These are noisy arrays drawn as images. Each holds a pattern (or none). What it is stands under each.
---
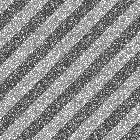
diagonal stripes
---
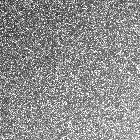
a smooth slope
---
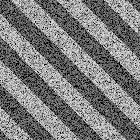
diagonal stripes
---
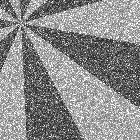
spokes from one point
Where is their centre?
top left
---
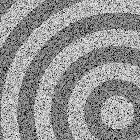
rings round one point
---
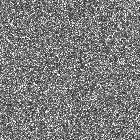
only noise
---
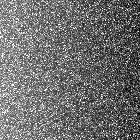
a smooth slope
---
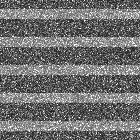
horizontal stripes
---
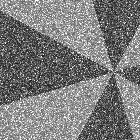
spokes from one point
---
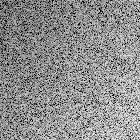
a smooth slope
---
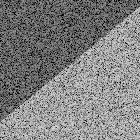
a sharp edge
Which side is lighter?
bottom right
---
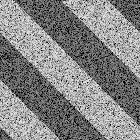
diagonal stripes
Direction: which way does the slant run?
top left to bottom right
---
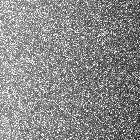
a smooth slope
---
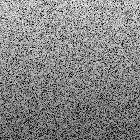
a smooth slope
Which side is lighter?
top
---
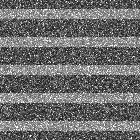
horizontal stripes
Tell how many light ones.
5
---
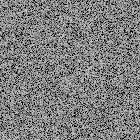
only noise
